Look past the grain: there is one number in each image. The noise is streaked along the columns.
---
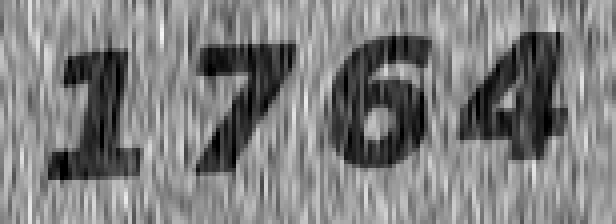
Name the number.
1764
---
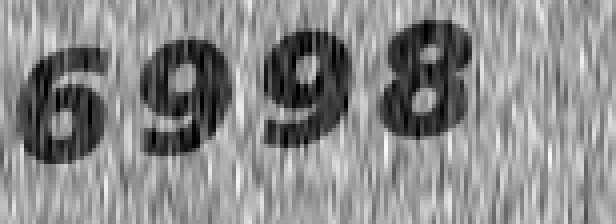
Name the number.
6998
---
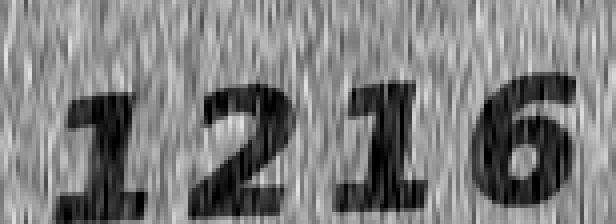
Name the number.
1216
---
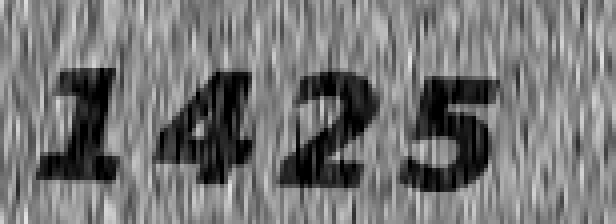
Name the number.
1425
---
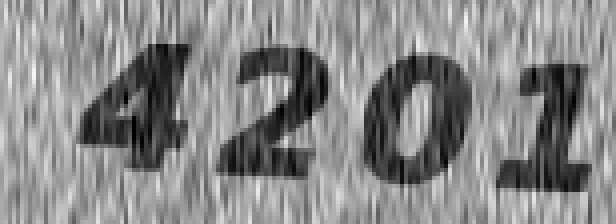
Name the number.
4201
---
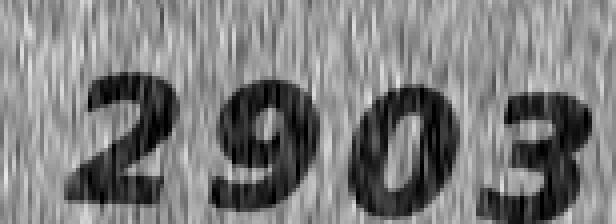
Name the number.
2903
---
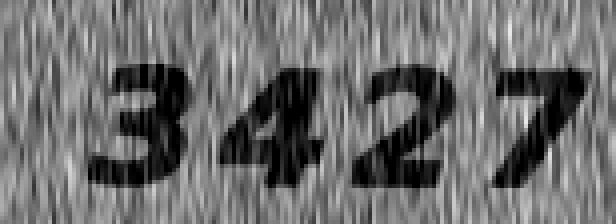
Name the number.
3427
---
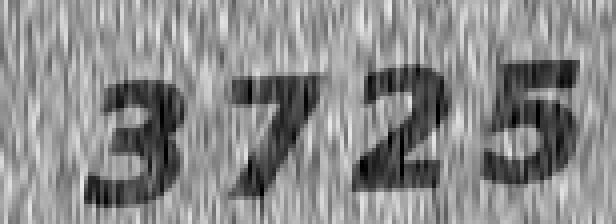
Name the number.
3725
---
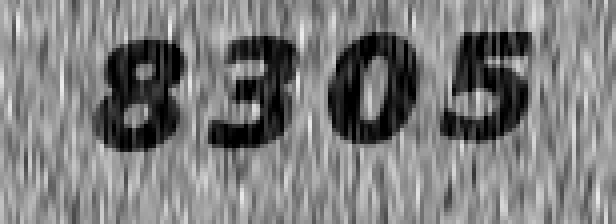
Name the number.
8305
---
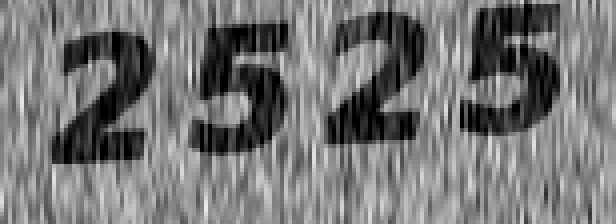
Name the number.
2525
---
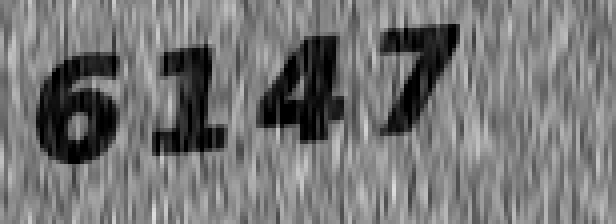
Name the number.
6147
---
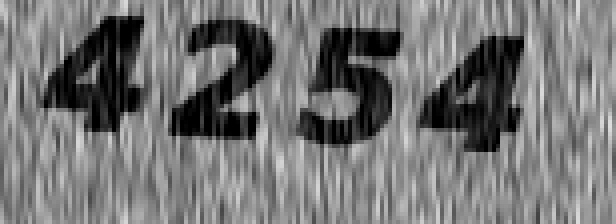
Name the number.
4254
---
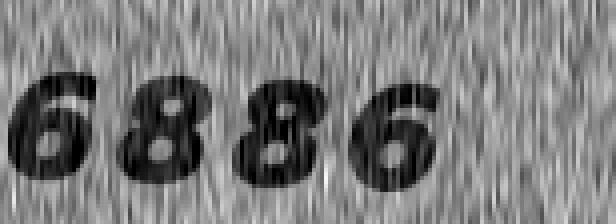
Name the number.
6886
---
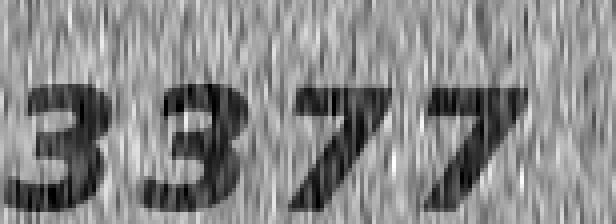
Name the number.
3377
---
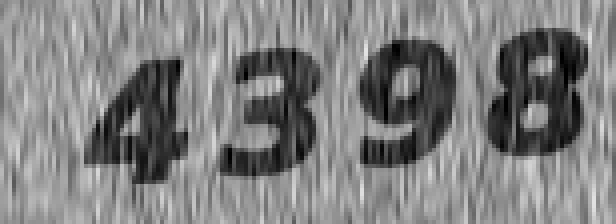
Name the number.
4398
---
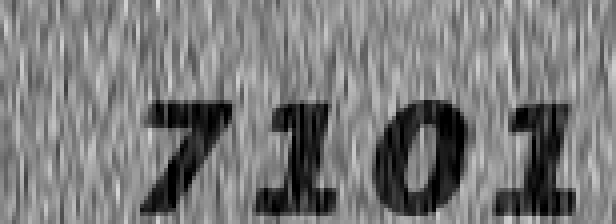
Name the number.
7101
